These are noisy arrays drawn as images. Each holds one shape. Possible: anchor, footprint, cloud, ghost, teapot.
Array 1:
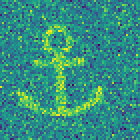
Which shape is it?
anchor
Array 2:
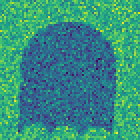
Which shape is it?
ghost
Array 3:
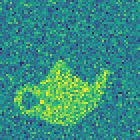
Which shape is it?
teapot
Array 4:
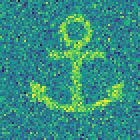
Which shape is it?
anchor
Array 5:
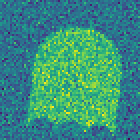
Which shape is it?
ghost
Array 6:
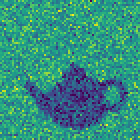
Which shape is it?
teapot
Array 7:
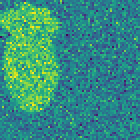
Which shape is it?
footprint
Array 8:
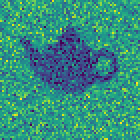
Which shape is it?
teapot
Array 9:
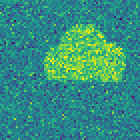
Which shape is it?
cloud
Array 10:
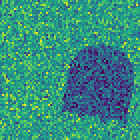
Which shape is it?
ghost
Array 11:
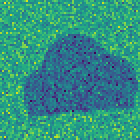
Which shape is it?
cloud
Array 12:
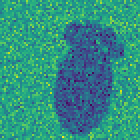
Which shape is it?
footprint
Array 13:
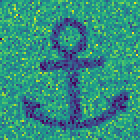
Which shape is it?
anchor
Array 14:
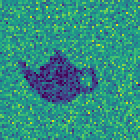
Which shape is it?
teapot
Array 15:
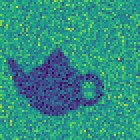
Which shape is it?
teapot
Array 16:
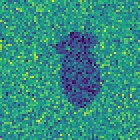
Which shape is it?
footprint
